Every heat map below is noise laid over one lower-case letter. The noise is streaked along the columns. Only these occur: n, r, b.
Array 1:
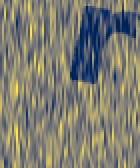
r
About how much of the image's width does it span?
half
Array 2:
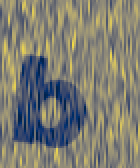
b
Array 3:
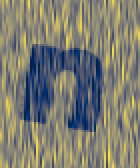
n
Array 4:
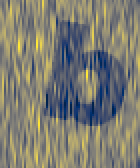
b
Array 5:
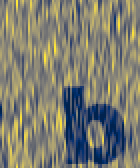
b
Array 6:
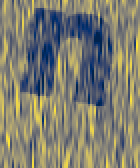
n
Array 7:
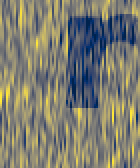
r
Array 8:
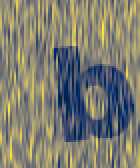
b
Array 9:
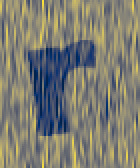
r
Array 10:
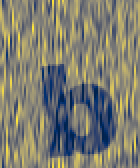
b
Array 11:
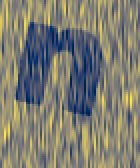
n
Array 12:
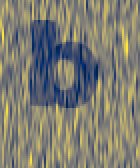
b
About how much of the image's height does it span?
half
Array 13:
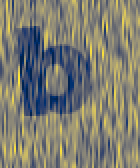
b
